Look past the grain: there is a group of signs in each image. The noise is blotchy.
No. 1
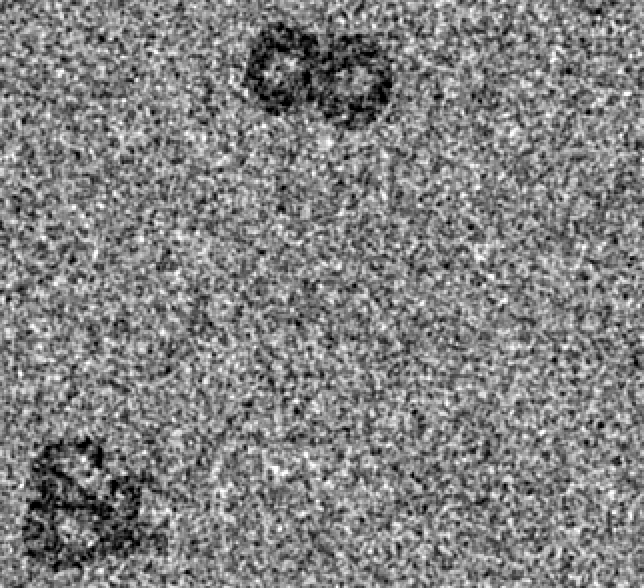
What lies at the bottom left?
ampersand
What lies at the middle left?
nothing
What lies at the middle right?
nothing
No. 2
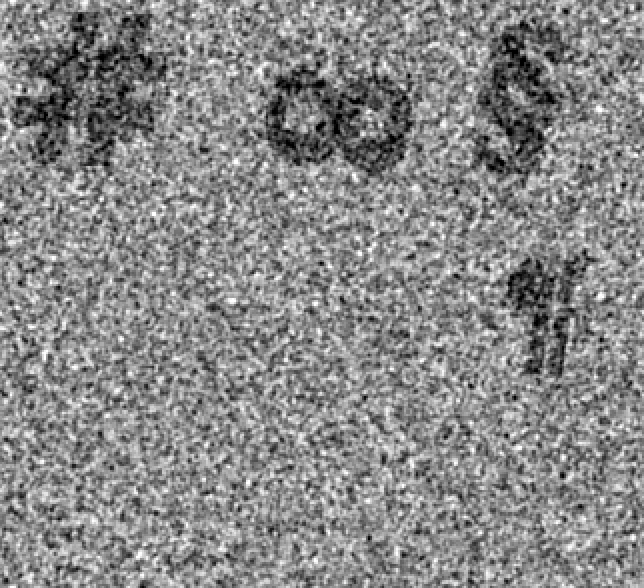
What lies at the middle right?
pilcrow
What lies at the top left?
hash sign
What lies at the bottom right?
nothing
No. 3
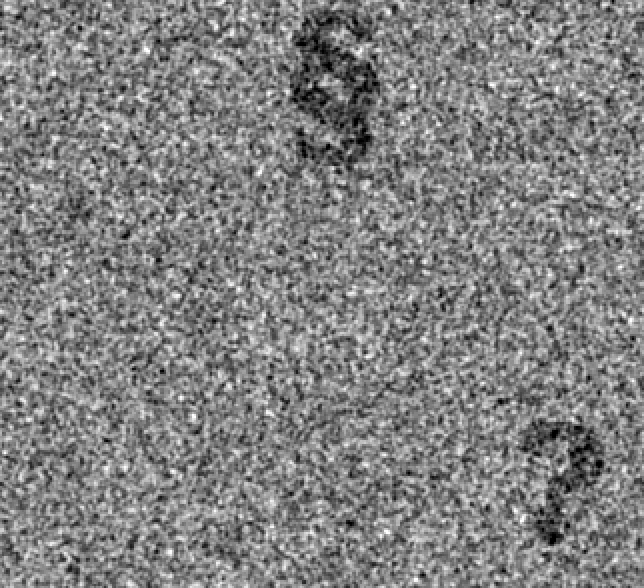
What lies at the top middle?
section sign
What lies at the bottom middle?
nothing
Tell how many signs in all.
2
